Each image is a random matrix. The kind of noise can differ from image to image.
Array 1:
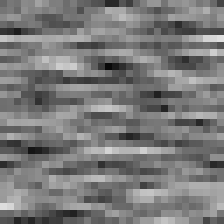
streaked along the rows
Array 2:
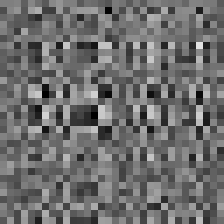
low rank plus noise
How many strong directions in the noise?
one
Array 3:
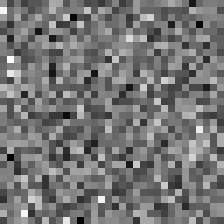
independent entries
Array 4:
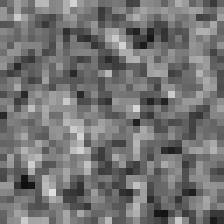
blotchy
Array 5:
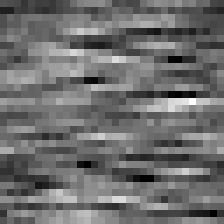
streaked along the rows
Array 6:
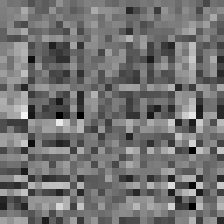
low rank plus noise
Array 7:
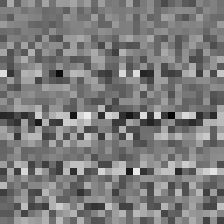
rows of uneven size
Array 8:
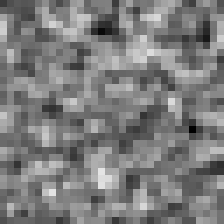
blotchy
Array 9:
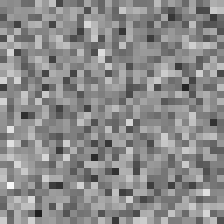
independent entries
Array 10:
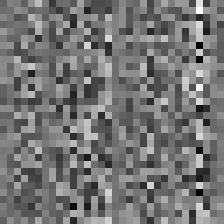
columns of uneven size
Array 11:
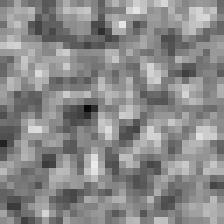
blotchy
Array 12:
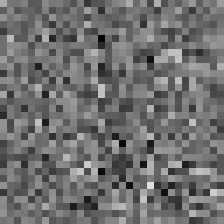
low rank plus noise
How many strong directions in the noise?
five to eight
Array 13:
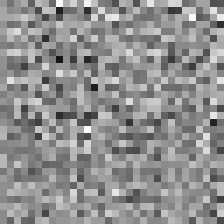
low rank plus noise
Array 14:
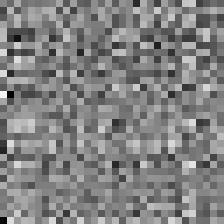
low rank plus noise
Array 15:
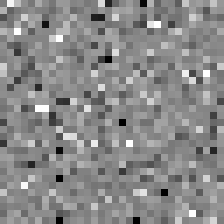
heavy tails
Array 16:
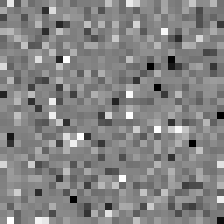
heavy tails
